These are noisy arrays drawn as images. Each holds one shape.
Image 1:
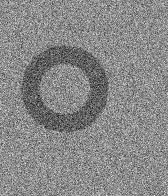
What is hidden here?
dark ring
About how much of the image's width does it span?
half
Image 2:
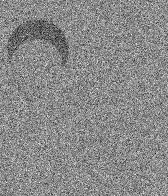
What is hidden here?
dark crescent, top left
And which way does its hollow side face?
down
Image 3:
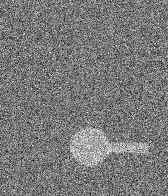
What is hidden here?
light lollipop
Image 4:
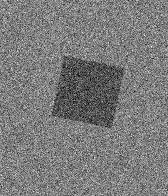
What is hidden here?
dark square, centre
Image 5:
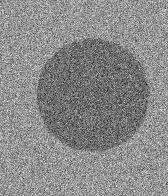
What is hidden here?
dark disc
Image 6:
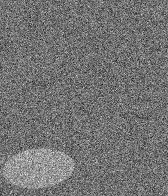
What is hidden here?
light ellipse, bottom left
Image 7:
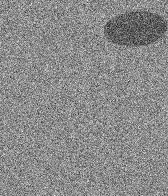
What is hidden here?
dark ellipse, top right
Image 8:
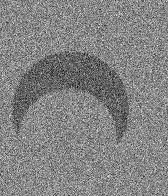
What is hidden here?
dark crescent
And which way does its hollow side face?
down
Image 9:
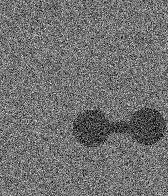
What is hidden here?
dark dumbbell
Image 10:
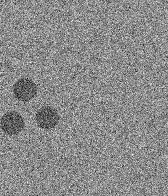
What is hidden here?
dark three dots, middle left
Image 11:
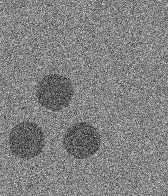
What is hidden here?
dark three dots
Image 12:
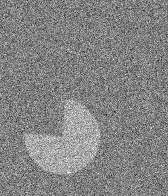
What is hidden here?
light disc with a wedge cut out
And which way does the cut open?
up and left
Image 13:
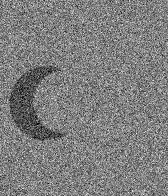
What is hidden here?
dark crescent, middle left
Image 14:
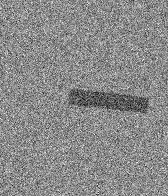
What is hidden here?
dark bar
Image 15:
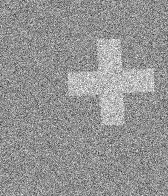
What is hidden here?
light cross
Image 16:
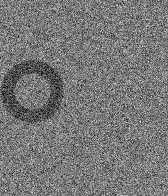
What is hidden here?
dark ring, middle left
